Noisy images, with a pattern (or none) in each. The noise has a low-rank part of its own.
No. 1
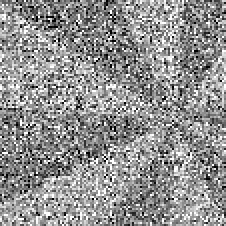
spokes from one point
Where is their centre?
middle right
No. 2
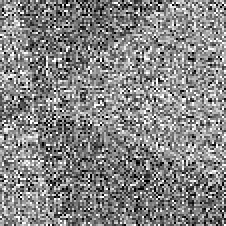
spokes from one point
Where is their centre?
middle left
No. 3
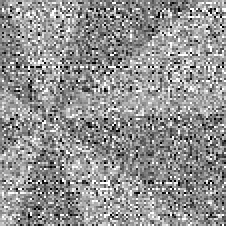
spokes from one point
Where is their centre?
middle left
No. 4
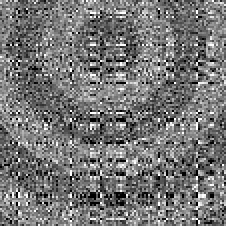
rings round one point
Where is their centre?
top middle
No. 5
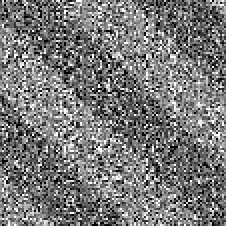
diagonal stripes
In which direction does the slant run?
top left to bottom right
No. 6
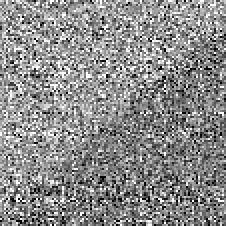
a sharp edge
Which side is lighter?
top left
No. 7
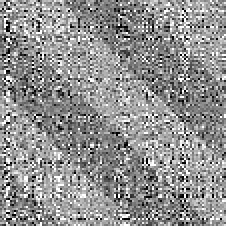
diagonal stripes
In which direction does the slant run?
top left to bottom right
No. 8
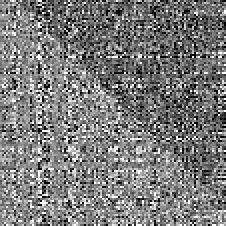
a sharp edge
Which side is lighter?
bottom left
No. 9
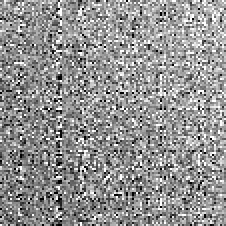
a smooth slope
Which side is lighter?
top right
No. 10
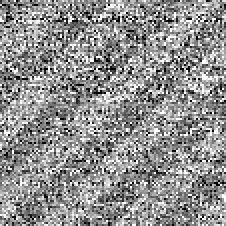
diagonal stripes
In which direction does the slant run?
bottom left to top right
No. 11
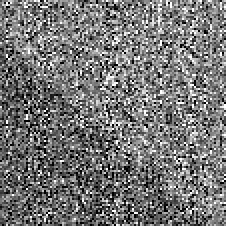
a sharp edge
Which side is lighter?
top right
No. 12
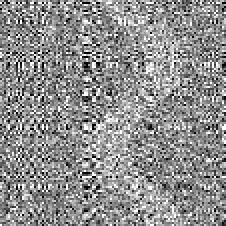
a wavy band
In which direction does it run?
top to bottom
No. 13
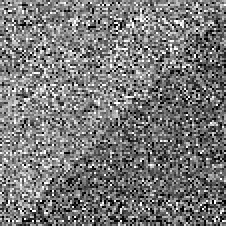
a sharp edge
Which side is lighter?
top left
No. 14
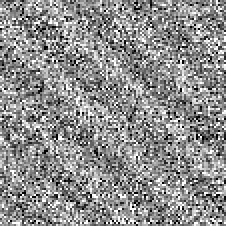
diagonal stripes
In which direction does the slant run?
top left to bottom right
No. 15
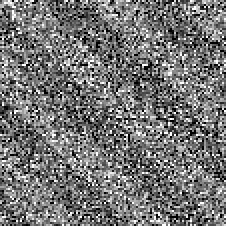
diagonal stripes
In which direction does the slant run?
top left to bottom right
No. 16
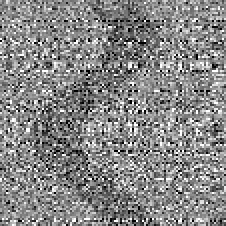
a wavy band
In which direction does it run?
top to bottom
